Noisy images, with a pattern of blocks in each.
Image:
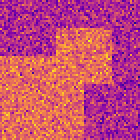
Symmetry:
mirrored about the diagonal from the bottom left
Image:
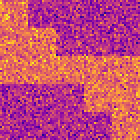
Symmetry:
the same after a half turn
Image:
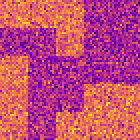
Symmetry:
no symmetry
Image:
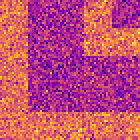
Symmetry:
mirrored about the diagonal from the bottom left
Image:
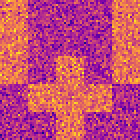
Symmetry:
left and right mirror each other
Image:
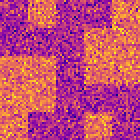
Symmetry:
the same after a half turn
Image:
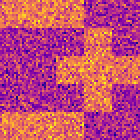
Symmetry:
top and bottom mirror each other
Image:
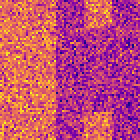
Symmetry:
top and bottom mirror each other
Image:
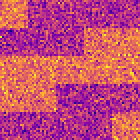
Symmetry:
the same after a half turn
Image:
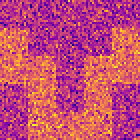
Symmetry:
left and right mirror each other
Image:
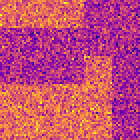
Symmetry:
no symmetry
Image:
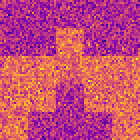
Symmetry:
left and right mirror each other
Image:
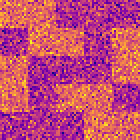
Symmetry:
the same after a half turn
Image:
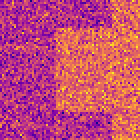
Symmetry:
top and bottom mirror each other
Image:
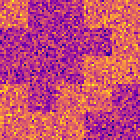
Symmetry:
mirrored about the diagonal from the top left
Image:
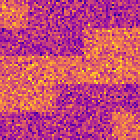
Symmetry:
the same after a half turn
